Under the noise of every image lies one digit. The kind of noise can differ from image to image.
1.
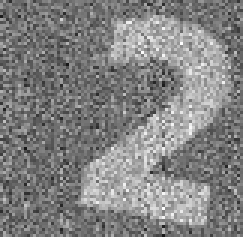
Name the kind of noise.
columns of uneven size
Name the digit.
2
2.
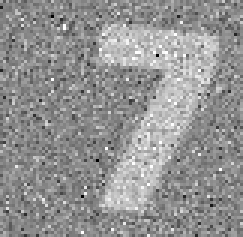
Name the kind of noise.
heavy tails
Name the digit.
7
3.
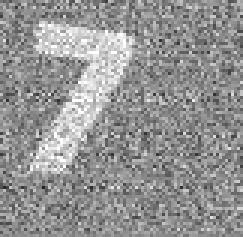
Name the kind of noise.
rows of uneven size
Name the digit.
7
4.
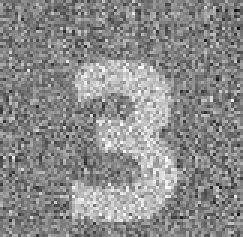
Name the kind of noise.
low rank plus noise
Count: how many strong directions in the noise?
five to eight
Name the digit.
3
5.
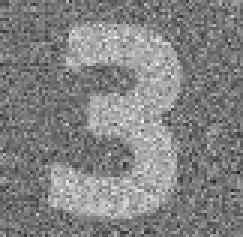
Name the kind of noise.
low rank plus noise
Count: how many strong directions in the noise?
five to eight
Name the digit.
3
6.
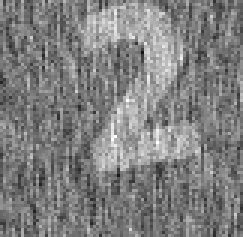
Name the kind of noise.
streaked along the columns
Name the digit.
2
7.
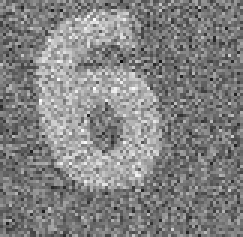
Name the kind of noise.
low rank plus noise
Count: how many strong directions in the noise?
three or four
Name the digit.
6
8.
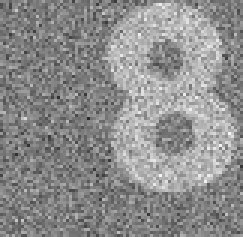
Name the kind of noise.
independent entries
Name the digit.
8
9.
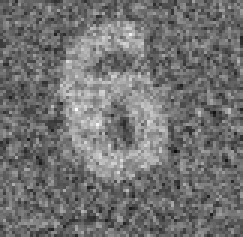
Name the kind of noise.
blotchy
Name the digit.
6
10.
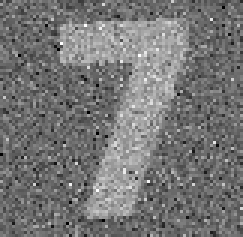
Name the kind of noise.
heavy tails
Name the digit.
7
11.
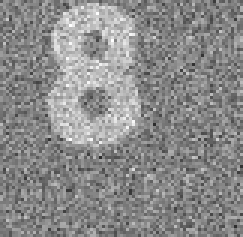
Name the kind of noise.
low rank plus noise
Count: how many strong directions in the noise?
two
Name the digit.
8
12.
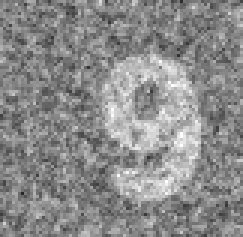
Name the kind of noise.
blotchy
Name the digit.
9
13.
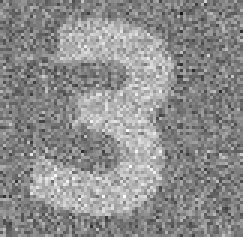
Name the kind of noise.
low rank plus noise
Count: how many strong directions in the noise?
three or four
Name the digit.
3
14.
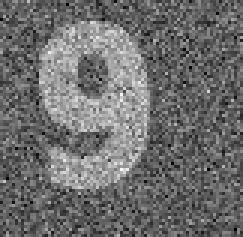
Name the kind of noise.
independent entries
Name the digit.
9
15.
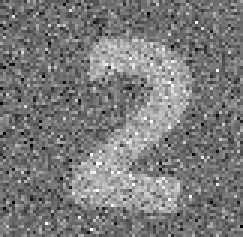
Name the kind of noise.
heavy tails
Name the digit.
2
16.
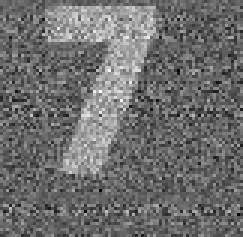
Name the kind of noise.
rows of uneven size
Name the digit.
7
